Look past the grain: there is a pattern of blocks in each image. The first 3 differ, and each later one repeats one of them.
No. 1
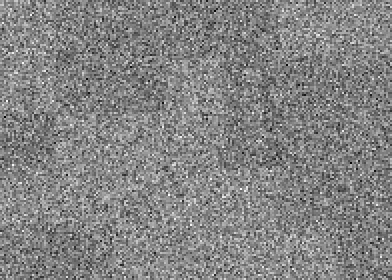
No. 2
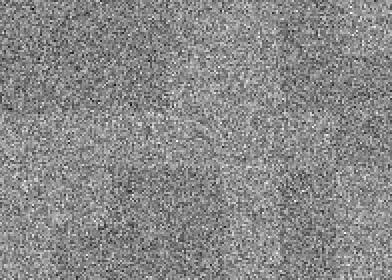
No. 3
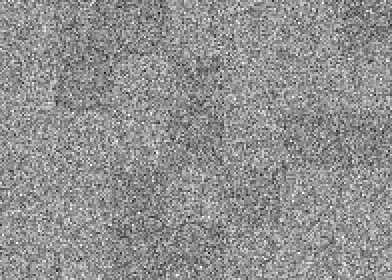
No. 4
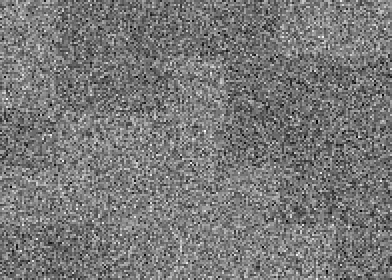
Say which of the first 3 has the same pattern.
1
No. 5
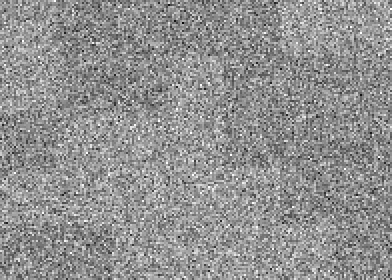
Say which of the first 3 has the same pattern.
1
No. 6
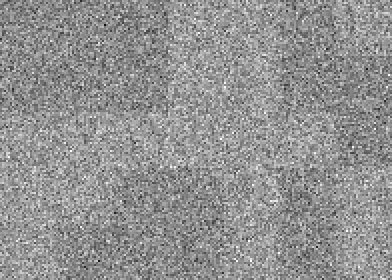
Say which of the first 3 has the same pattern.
2
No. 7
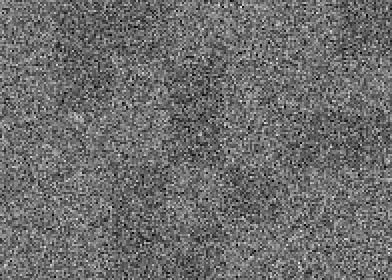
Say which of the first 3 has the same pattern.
3
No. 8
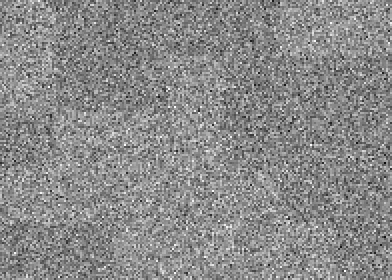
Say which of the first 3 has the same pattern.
1
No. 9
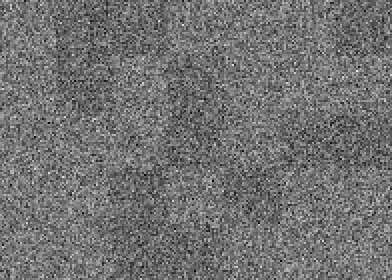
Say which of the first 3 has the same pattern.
3
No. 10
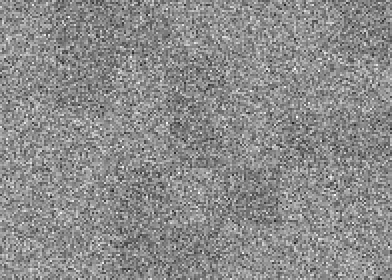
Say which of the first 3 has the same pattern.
3
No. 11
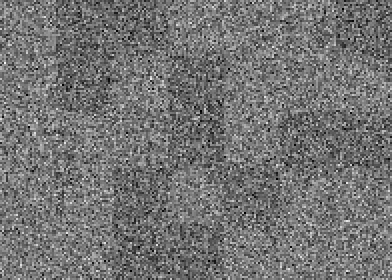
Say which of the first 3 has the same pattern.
3
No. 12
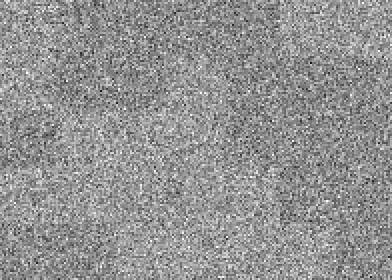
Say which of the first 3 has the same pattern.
1
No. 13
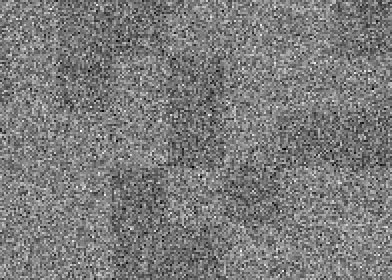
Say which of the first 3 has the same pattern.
3
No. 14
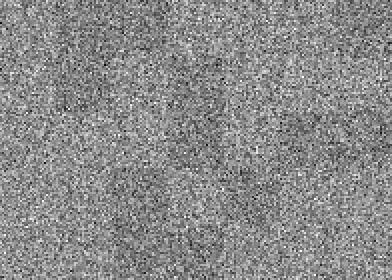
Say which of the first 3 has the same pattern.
3
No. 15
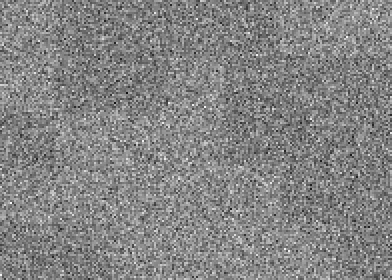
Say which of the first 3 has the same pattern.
1
